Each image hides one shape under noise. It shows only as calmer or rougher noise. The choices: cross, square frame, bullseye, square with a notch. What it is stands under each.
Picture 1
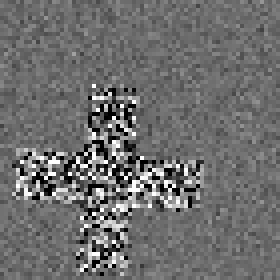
rough cross
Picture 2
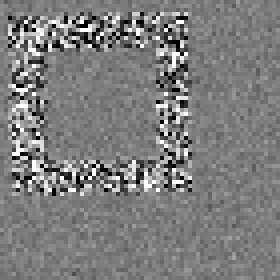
rough square frame
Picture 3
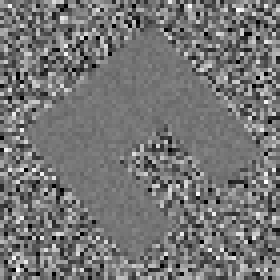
calm square with a notch
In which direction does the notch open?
down and right
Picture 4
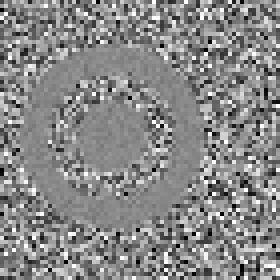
calm bullseye
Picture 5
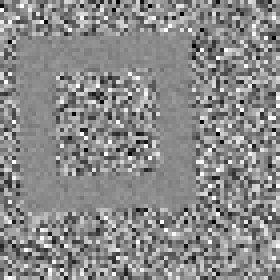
calm square frame
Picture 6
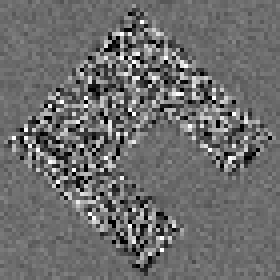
rough square with a notch
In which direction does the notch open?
down and right
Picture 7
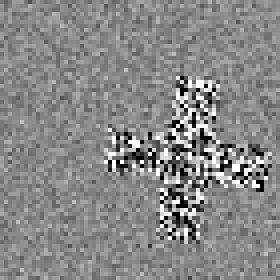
rough cross
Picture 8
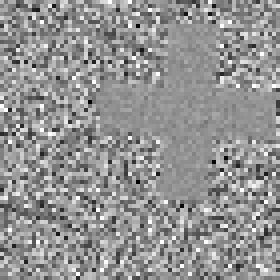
calm cross
